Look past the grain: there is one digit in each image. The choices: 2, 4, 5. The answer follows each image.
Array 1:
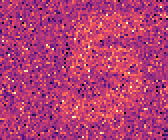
5
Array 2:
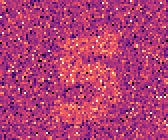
5
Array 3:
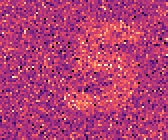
5
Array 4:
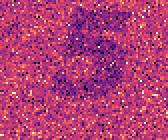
5
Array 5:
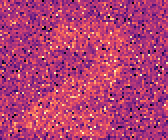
2
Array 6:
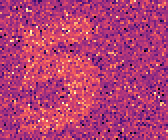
5
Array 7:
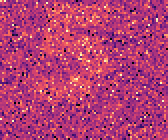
5
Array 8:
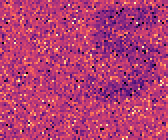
5
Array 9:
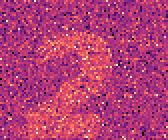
2
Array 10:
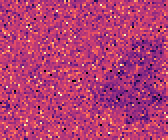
4
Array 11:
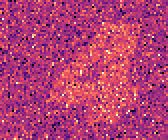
4
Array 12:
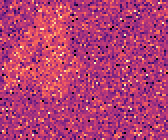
4
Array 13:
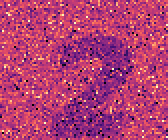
2
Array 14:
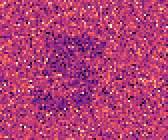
5
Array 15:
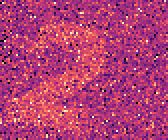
2
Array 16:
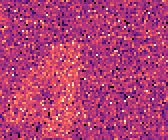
4
